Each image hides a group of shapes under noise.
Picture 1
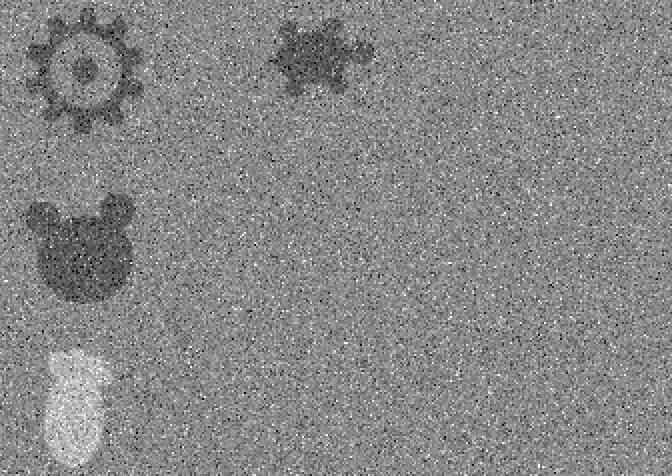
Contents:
top left: dark gear; top middle: dark turtle; middle left: dark bear's head; bottom left: light footprint
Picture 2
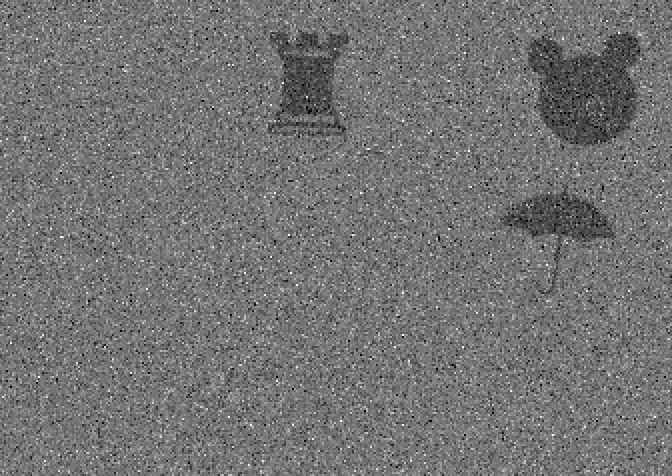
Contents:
top middle: dark chess rook; top right: dark bear's head; middle right: dark umbrella
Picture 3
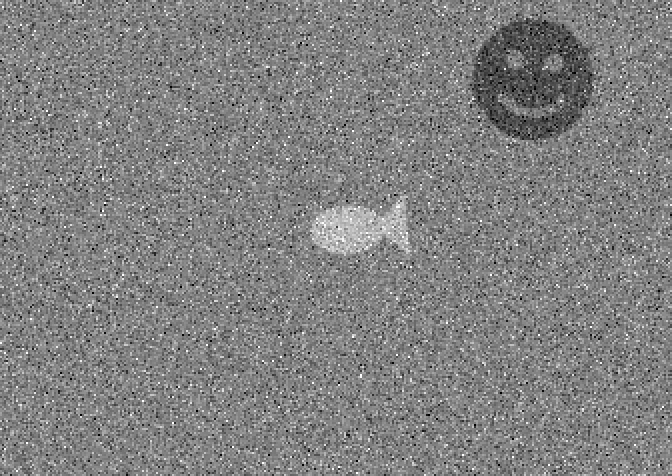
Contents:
top right: dark smiling face; centre: light fish
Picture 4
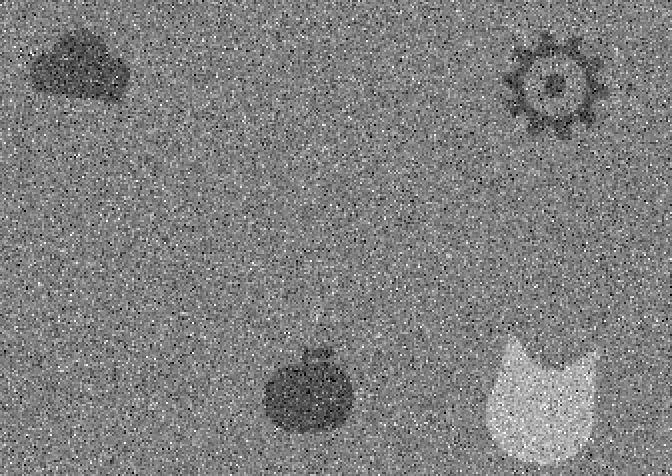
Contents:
top left: dark cloud; top right: dark gear; bottom middle: dark apple; bottom right: light cat's head
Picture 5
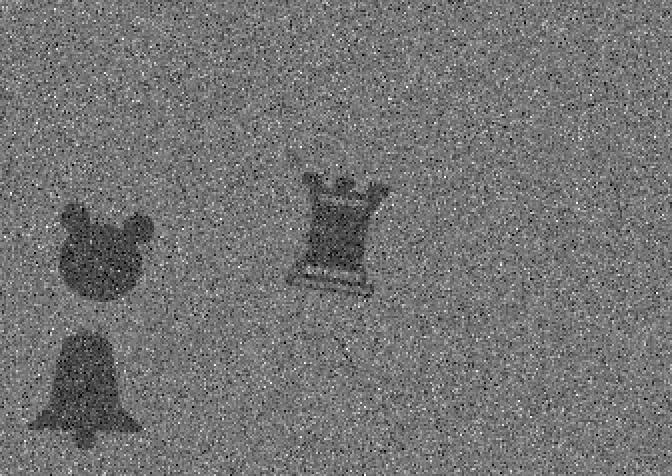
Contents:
middle left: dark bear's head; centre: dark chess rook; bottom left: dark bell
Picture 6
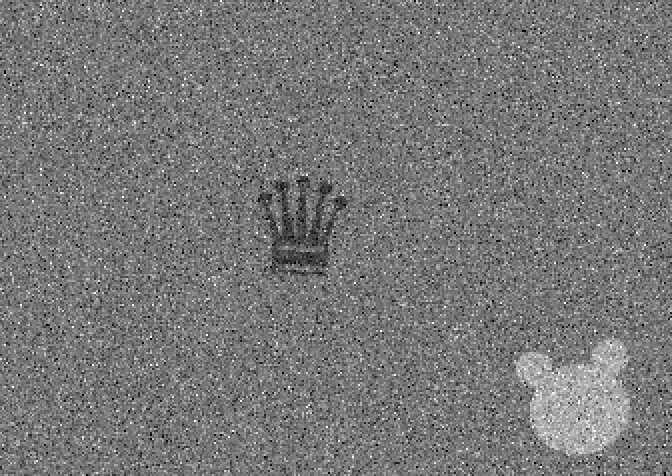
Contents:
centre: dark chess queen; bottom right: light bear's head
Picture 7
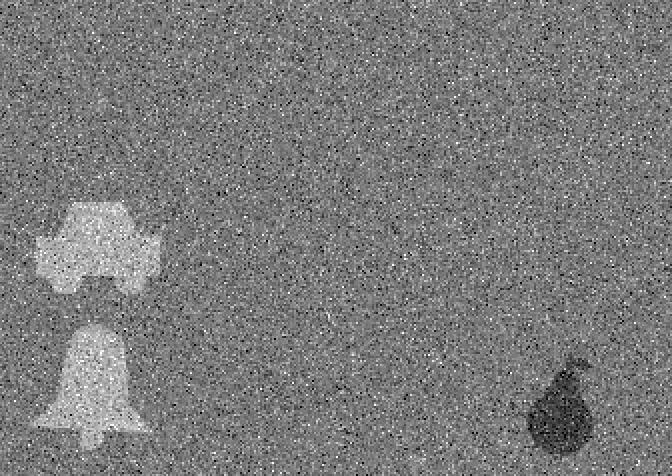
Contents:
middle left: light car; bottom left: light bell; bottom right: dark pear
